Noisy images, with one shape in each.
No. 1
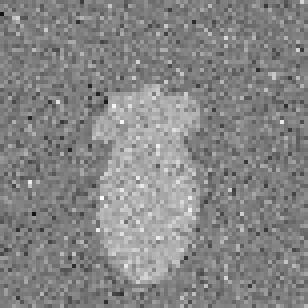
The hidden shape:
footprint
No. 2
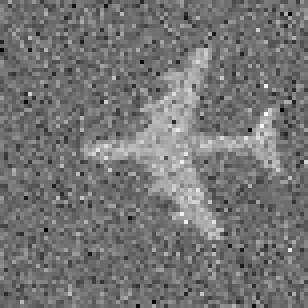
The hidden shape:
airplane
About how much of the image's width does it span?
two thirds
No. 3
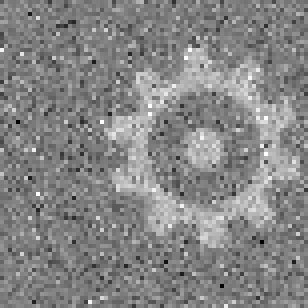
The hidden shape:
gear
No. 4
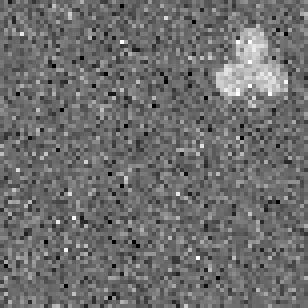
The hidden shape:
club
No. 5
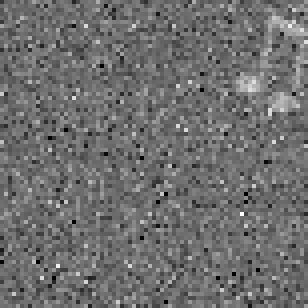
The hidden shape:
pair of musical notes
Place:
top right
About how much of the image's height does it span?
a third
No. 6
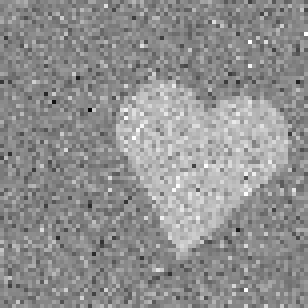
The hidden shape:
heart
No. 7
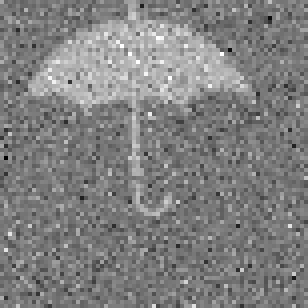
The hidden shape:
umbrella
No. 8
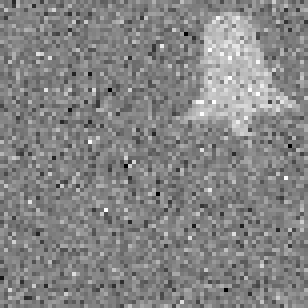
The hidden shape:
bell
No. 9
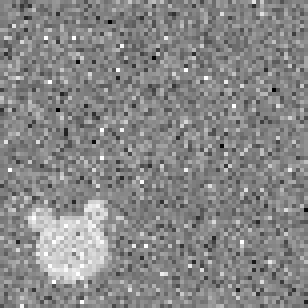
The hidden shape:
bear's head
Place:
bottom left
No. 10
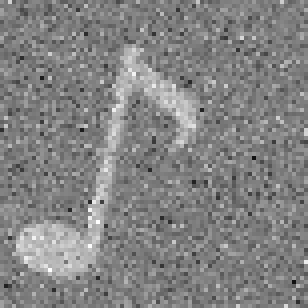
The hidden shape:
musical note
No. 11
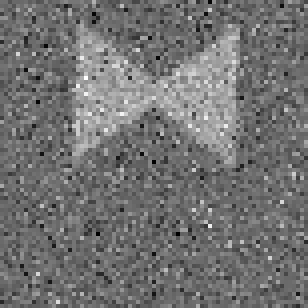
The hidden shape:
bow tie
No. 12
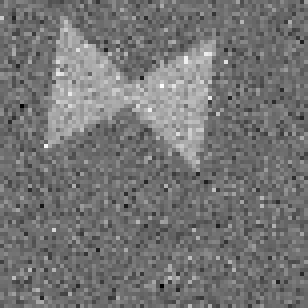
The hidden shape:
bow tie
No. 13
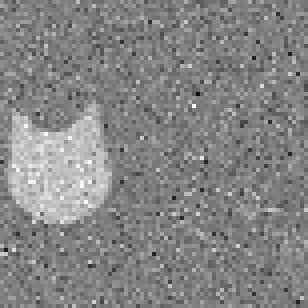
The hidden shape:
cat's head
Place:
middle left
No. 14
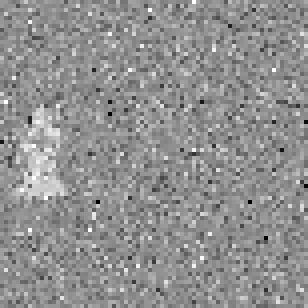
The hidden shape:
chess bishop
